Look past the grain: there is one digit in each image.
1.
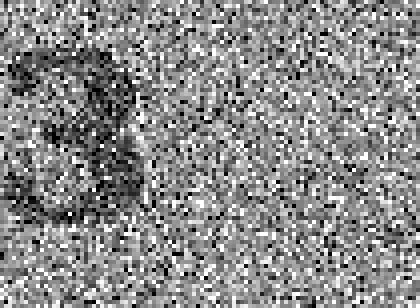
3
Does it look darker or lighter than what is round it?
darker
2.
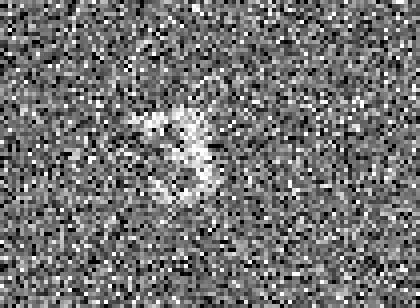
3
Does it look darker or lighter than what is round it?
lighter
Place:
centre
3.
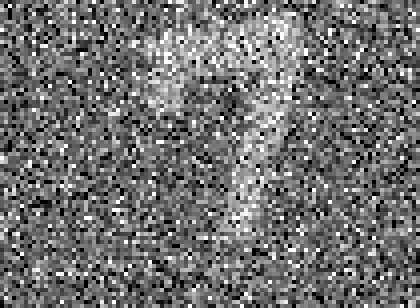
7
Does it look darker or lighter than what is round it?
lighter
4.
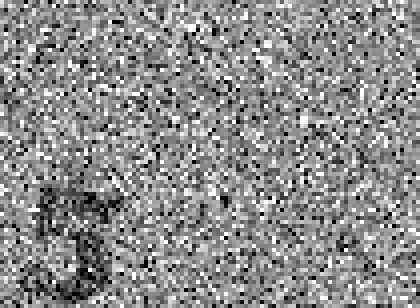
5
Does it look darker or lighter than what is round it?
darker
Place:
bottom left
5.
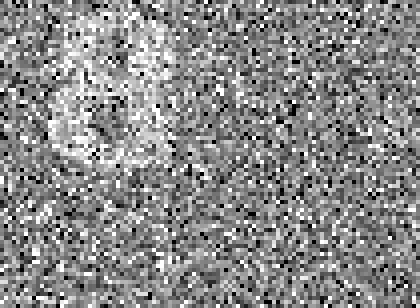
8
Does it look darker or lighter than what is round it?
lighter
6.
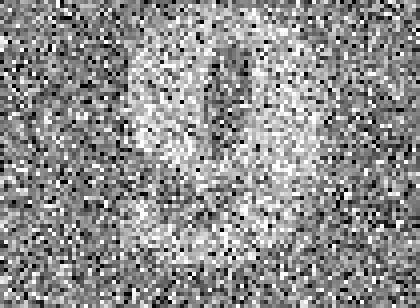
9
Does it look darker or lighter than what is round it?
lighter
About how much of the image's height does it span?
nearly all
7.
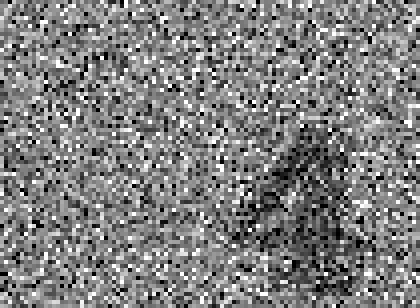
4
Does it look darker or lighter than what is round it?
darker
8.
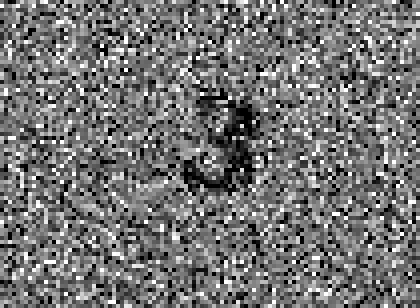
3
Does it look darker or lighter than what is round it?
darker
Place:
centre
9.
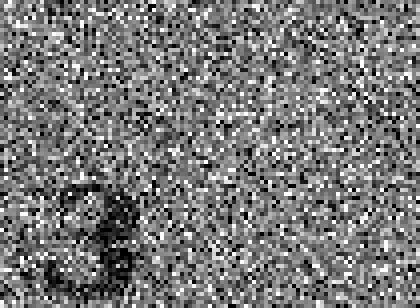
3
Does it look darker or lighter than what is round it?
darker
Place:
bottom left
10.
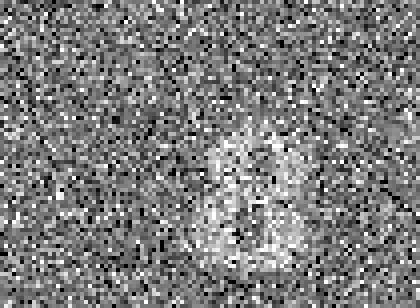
8
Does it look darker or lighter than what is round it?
lighter
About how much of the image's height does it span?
half
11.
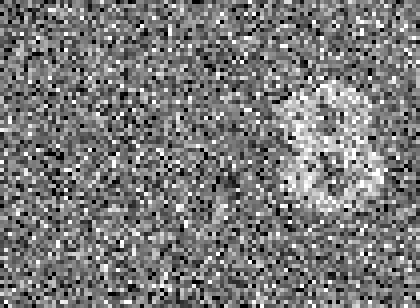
8
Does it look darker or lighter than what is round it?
lighter
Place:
middle right
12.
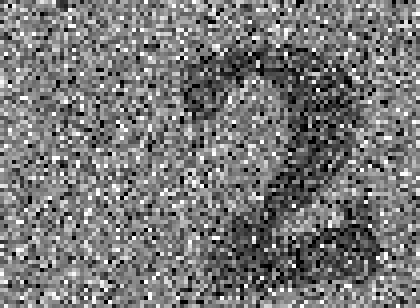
2
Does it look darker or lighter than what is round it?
darker
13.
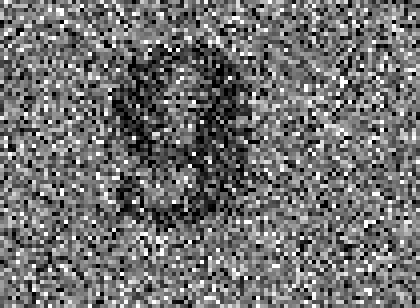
9
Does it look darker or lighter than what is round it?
darker
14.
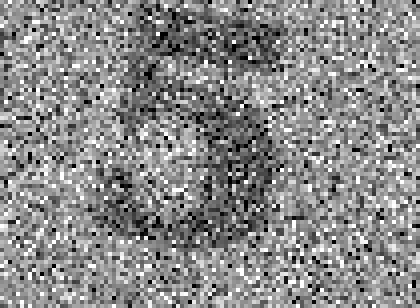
5
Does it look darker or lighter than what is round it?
darker
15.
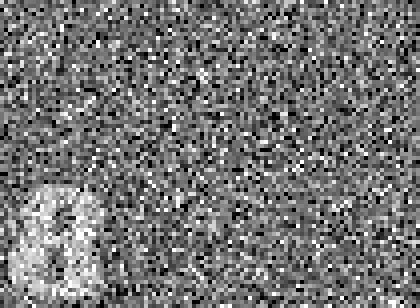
8
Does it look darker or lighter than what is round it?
lighter
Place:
bottom left
